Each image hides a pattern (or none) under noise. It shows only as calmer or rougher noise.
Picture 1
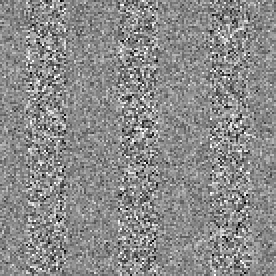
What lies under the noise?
vertical stripes
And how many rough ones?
3
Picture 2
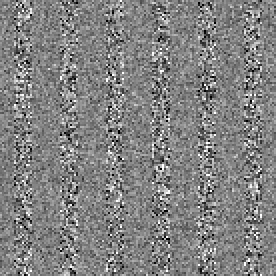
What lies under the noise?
vertical stripes
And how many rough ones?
6
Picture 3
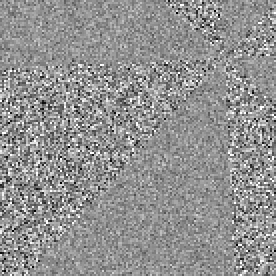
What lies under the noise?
spokes from one point
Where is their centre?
top right
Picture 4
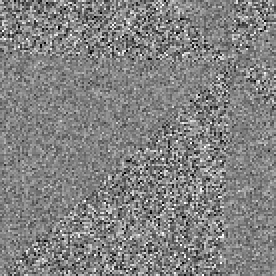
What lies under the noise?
spokes from one point
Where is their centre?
top right
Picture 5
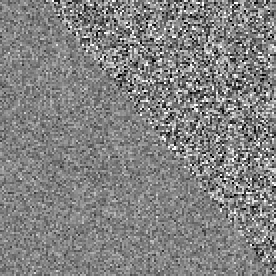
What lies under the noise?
a sharp edge
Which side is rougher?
top right
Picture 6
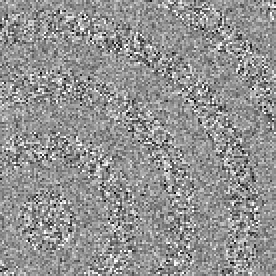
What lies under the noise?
rings round one point
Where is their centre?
bottom left
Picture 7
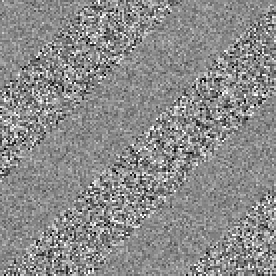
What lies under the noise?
diagonal stripes
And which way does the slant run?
bottom left to top right
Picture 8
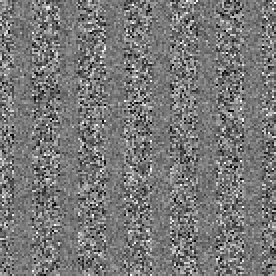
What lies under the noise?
vertical stripes
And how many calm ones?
6
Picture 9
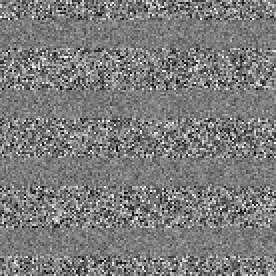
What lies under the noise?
horizontal stripes
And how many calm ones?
4
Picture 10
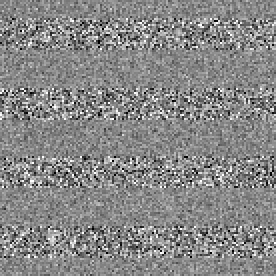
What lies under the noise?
horizontal stripes
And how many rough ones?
4
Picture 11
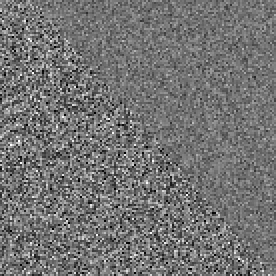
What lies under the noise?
a sharp edge
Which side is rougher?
bottom left
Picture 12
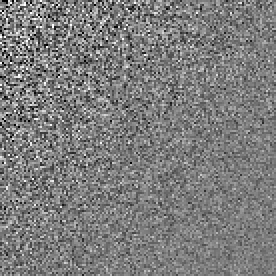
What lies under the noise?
a smooth slope
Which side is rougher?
top left
